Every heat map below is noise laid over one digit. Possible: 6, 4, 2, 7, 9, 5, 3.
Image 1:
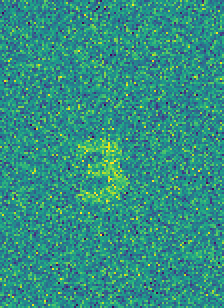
light 3, centre
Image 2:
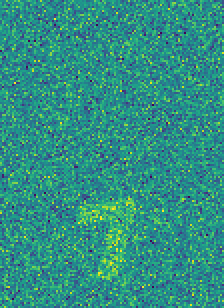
light 7, bottom middle
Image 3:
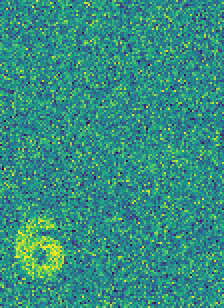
light 6, bottom left
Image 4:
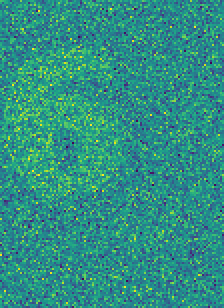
light 6
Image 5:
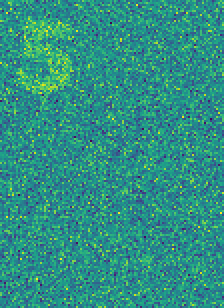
light 5, top left
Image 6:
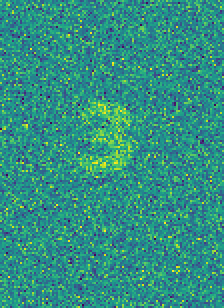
light 3, centre
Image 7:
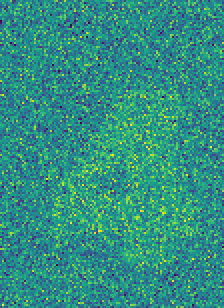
light 4
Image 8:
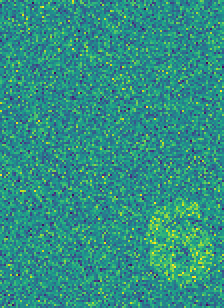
light 6, bottom right
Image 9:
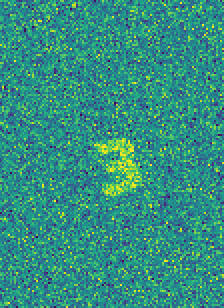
light 3, centre
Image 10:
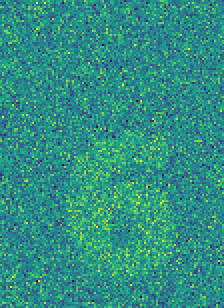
light 6
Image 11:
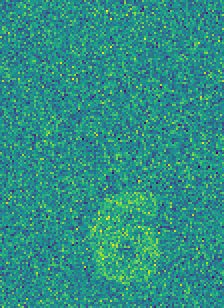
light 6, bottom middle
